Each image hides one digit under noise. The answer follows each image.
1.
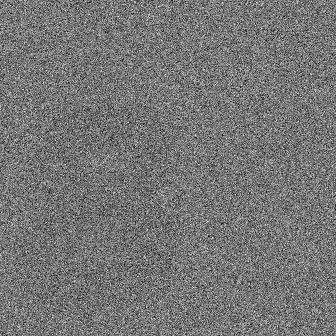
8
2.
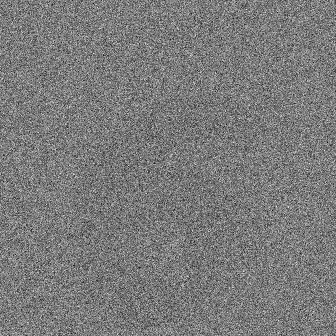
6
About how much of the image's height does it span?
two thirds
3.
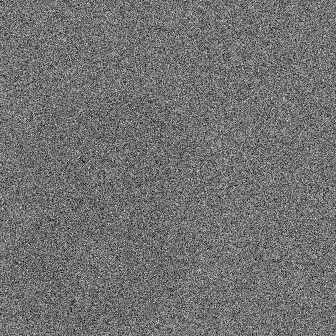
8
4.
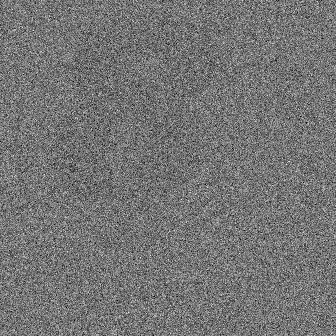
8
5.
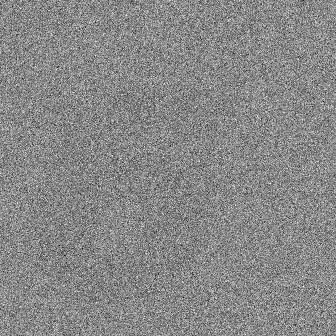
6
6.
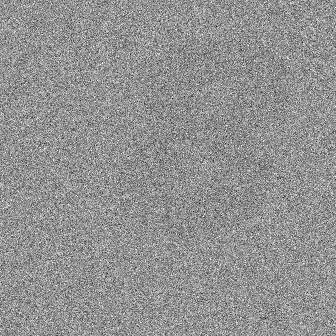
8
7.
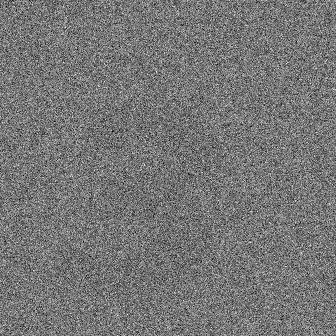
3
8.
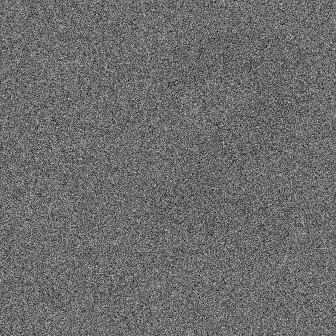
2
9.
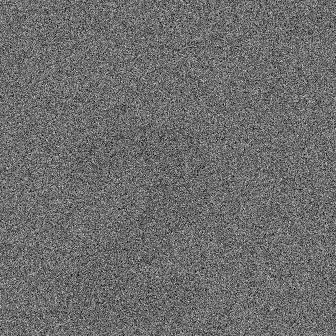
2
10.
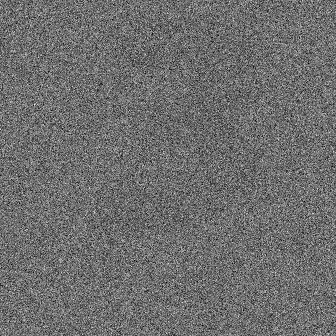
3
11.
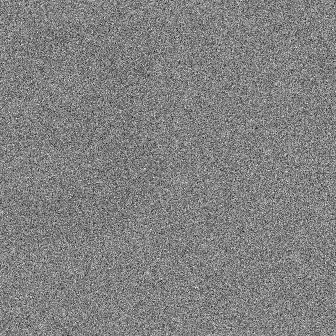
3
